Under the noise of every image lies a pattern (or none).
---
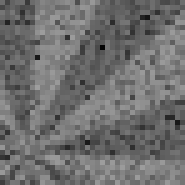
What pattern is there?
spokes from one point
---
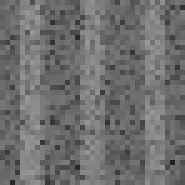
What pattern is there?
vertical stripes
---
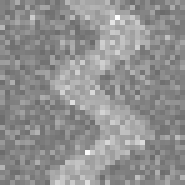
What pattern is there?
a wavy band
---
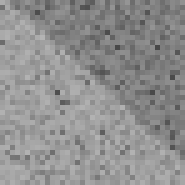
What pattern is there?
a sharp edge
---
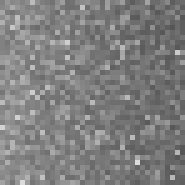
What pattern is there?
a smooth slope
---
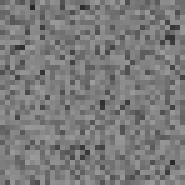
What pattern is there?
only noise
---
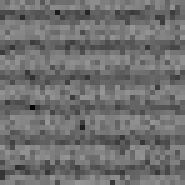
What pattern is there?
horizontal stripes
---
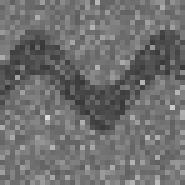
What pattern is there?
a wavy band
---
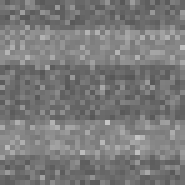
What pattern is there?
horizontal stripes
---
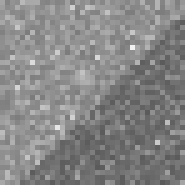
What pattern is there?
a sharp edge
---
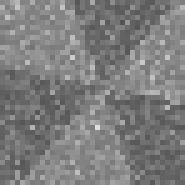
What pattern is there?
spokes from one point
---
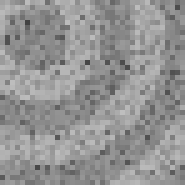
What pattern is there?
rings round one point
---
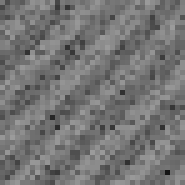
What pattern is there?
diagonal stripes
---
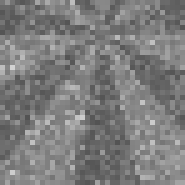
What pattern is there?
spokes from one point
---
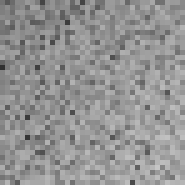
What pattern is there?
a smooth slope
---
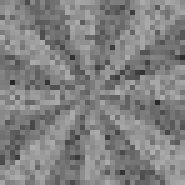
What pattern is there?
spokes from one point
